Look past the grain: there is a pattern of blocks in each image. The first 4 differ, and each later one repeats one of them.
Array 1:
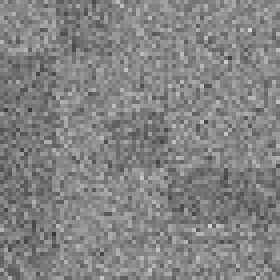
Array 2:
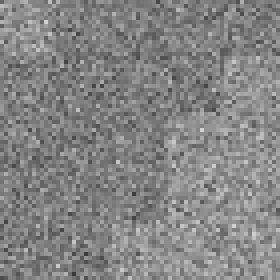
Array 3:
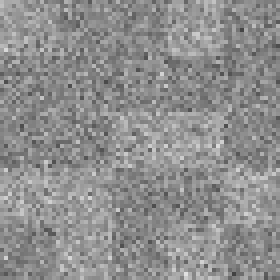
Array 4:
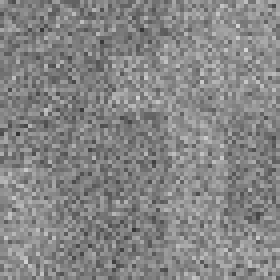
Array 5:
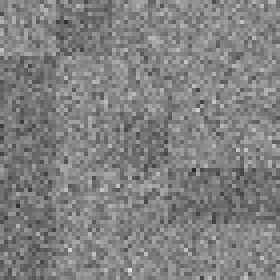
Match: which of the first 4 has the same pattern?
1
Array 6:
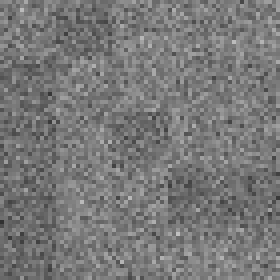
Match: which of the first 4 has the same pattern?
1
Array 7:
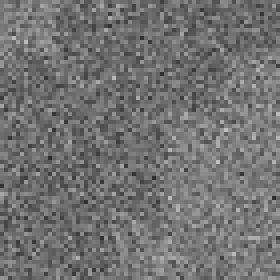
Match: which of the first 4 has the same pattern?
2
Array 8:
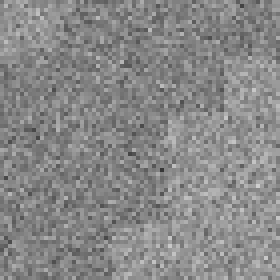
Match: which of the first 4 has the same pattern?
2
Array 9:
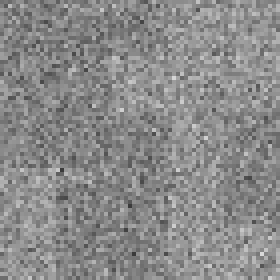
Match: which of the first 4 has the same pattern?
4
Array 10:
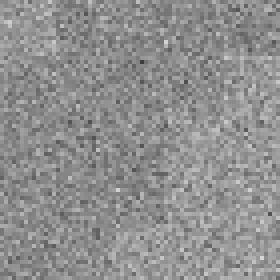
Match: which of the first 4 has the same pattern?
2
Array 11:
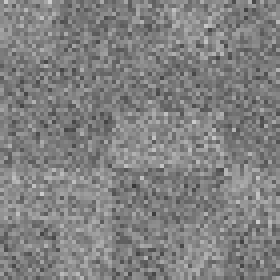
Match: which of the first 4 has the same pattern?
3
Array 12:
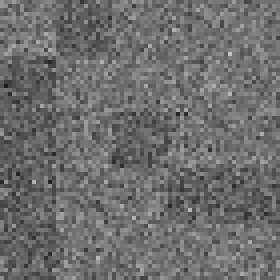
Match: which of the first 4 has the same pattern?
1
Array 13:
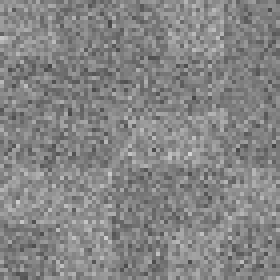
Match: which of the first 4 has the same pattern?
3
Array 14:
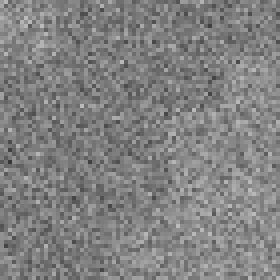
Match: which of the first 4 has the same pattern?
2
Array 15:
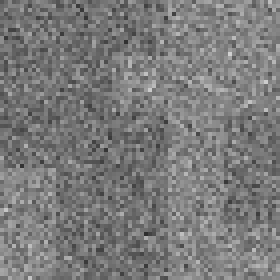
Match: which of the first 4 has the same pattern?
4
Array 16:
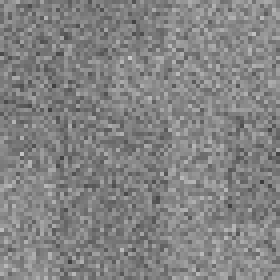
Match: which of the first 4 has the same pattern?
4
